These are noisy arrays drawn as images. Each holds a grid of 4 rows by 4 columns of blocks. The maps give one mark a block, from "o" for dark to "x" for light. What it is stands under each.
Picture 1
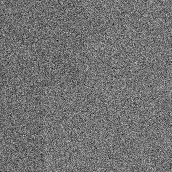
o o x x
o o x x
o x x x
o x x x
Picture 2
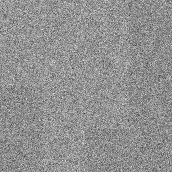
x x x o
x x x o
o x x o
o x o o
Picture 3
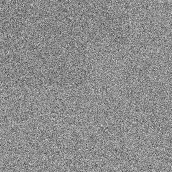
o o o x
o o x x
x x x x
x x x x
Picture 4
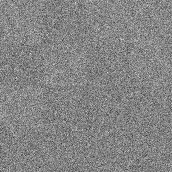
x o x x
o x o x
x o o o
o o o o
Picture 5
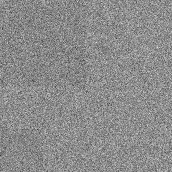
o o x x
o o x x
x x x x
o x x x
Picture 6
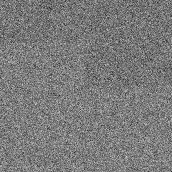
o o o o
x x o o
x x x x
x x x x
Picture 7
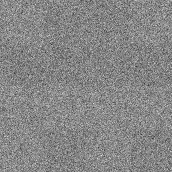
x o o x
o o o o
x x x x
x o x o
